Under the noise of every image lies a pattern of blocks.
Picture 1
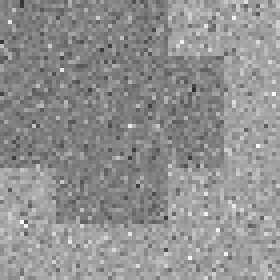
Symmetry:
mirrored about the diagonal from the top left
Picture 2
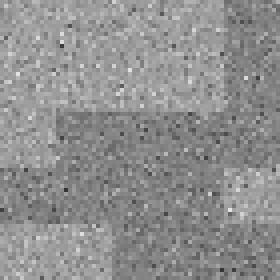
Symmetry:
no symmetry
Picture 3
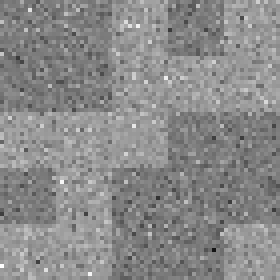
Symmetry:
mirrored about the diagonal from the top left
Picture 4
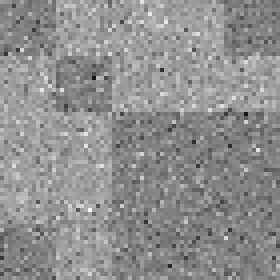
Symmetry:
mirrored about the diagonal from the top left
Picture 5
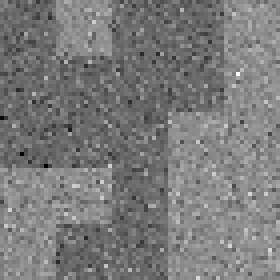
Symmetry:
no symmetry
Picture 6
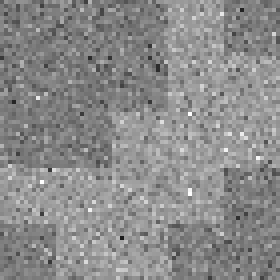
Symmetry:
mirrored about the diagonal from the top left
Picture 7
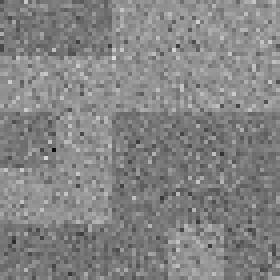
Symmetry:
no symmetry
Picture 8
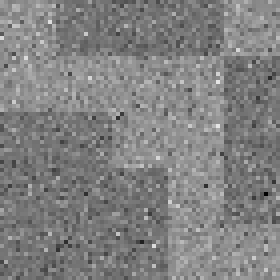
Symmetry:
mirrored about the diagonal from the bottom left
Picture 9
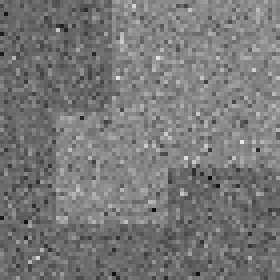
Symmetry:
mirrored about the diagonal from the bottom left
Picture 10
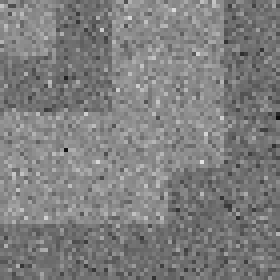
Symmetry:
mirrored about the diagonal from the top left
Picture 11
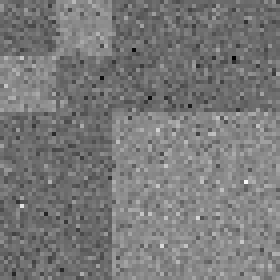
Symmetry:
mirrored about the diagonal from the top left
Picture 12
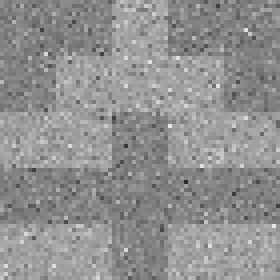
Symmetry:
left and right mirror each other
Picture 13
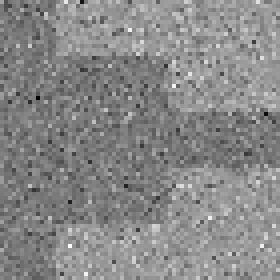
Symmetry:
top and bottom mirror each other
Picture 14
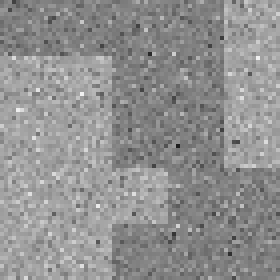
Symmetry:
no symmetry
